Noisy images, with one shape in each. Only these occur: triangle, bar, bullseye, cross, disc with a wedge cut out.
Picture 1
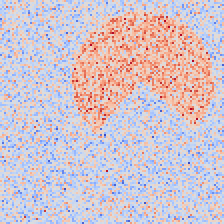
disc with a wedge cut out
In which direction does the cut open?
down
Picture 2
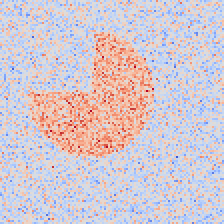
disc with a wedge cut out
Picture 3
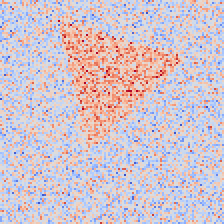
triangle
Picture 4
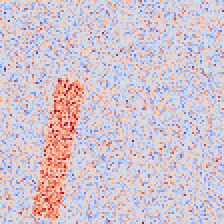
bar
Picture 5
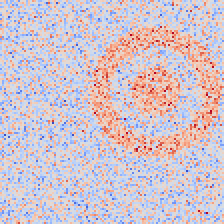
bullseye
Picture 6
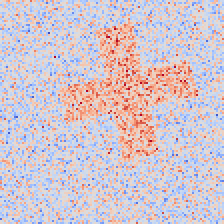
cross
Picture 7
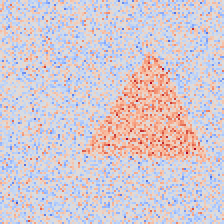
triangle
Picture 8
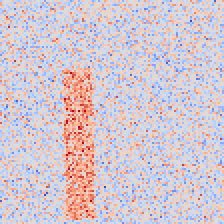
bar
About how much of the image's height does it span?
two thirds
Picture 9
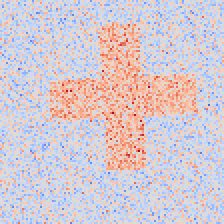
cross
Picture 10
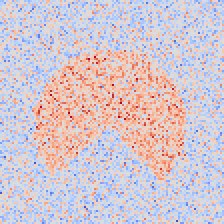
disc with a wedge cut out
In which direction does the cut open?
down
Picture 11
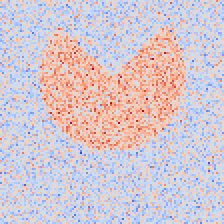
disc with a wedge cut out
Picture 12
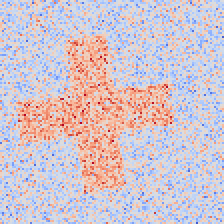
cross
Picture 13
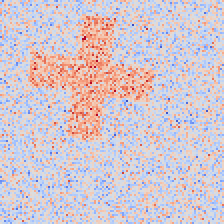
cross
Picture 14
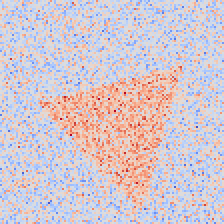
triangle
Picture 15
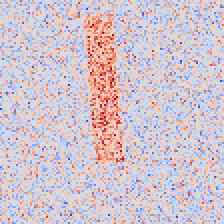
bar
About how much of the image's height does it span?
two thirds
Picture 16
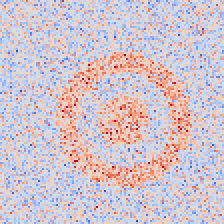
bullseye
